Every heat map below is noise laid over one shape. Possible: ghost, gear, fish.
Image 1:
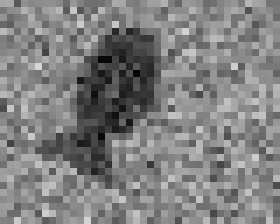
fish
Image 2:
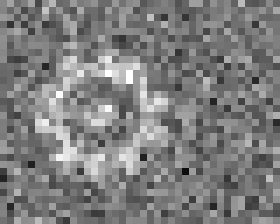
gear
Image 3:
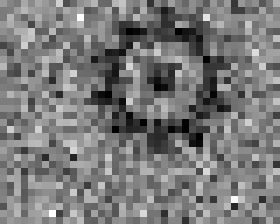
gear
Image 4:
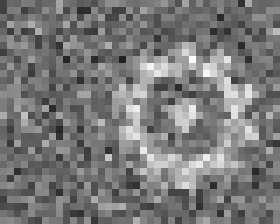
gear
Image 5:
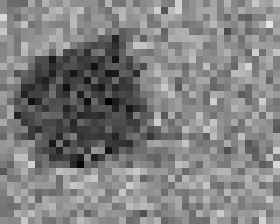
ghost
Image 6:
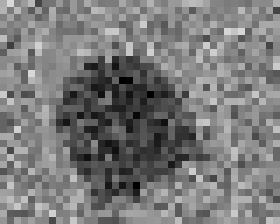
ghost
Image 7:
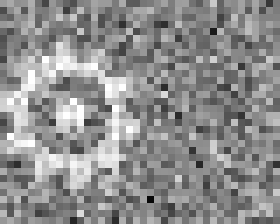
gear
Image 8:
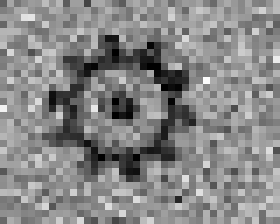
gear
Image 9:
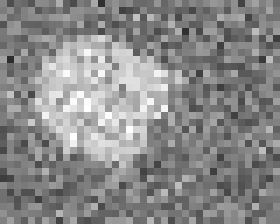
ghost
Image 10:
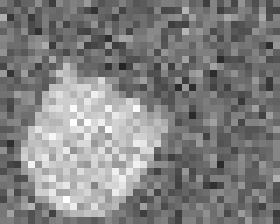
ghost
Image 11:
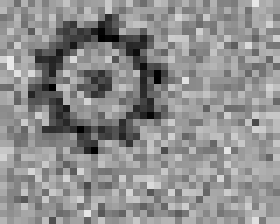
gear
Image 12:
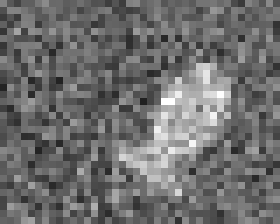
fish
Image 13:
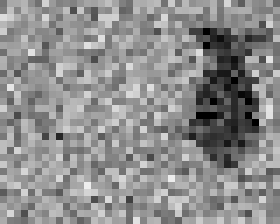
fish
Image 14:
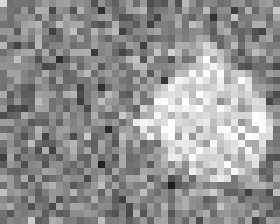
ghost
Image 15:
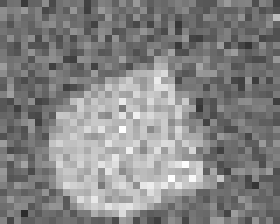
ghost
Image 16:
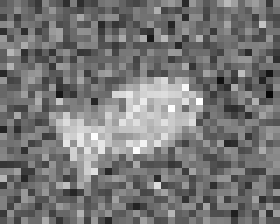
fish
